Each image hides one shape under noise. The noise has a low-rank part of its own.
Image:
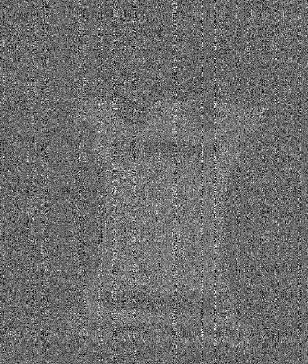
light chess rook
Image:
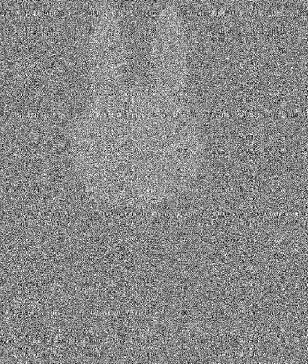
light rabbit's head
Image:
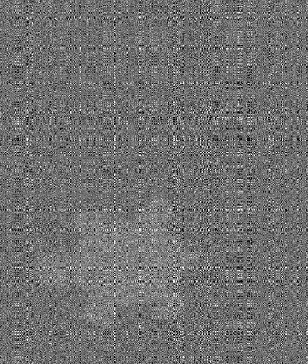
light turtle
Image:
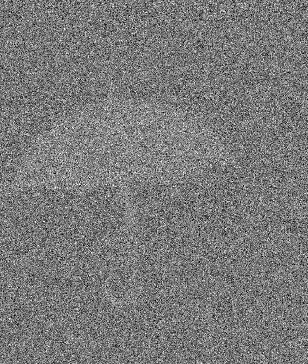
light umbrella
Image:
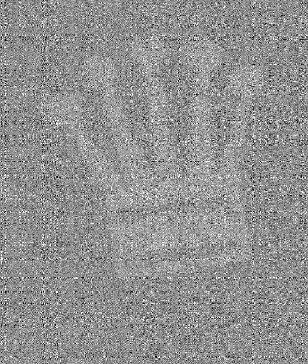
light chess queen
